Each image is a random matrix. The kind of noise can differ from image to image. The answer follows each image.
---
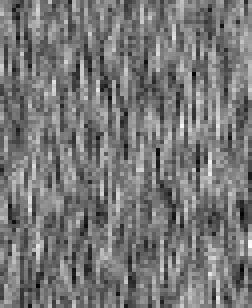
streaked along the columns
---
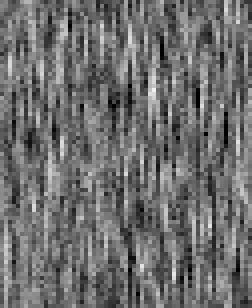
streaked along the columns
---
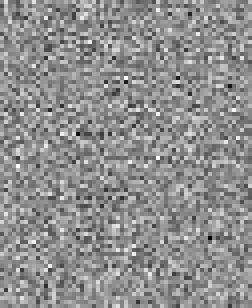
low rank plus noise
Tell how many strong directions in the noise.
five to eight
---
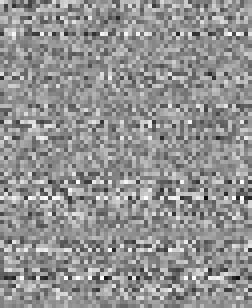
rows of uneven size
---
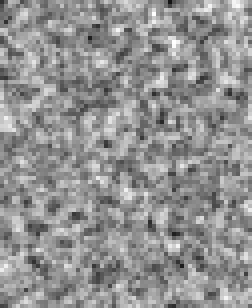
blotchy
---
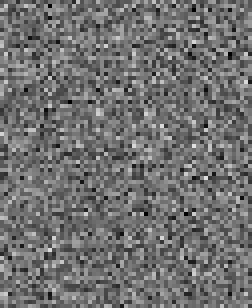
low rank plus noise
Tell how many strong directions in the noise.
five to eight
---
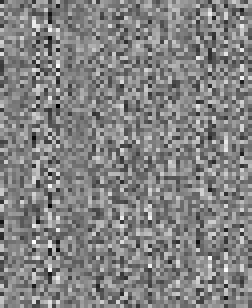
columns of uneven size
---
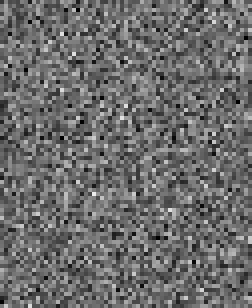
independent entries
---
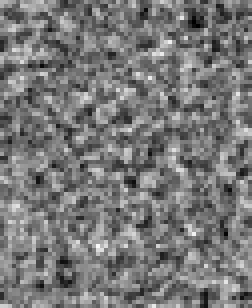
blotchy
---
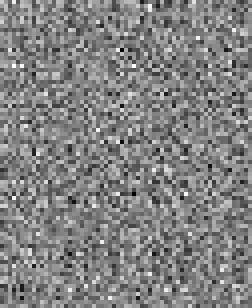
low rank plus noise
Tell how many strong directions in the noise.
one
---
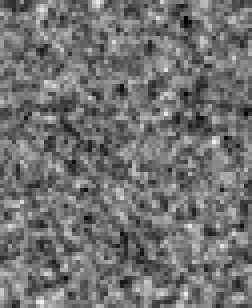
blotchy
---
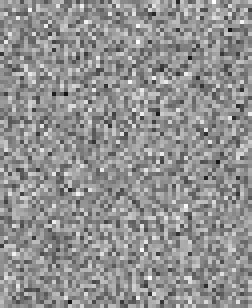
independent entries
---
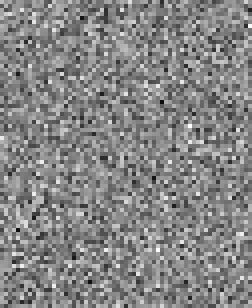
independent entries
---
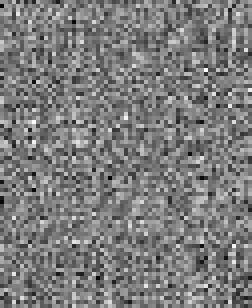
low rank plus noise
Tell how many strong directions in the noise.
three or four
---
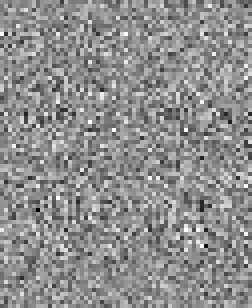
low rank plus noise
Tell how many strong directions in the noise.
five to eight
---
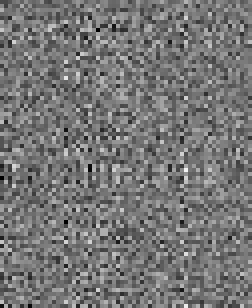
low rank plus noise
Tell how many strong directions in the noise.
three or four
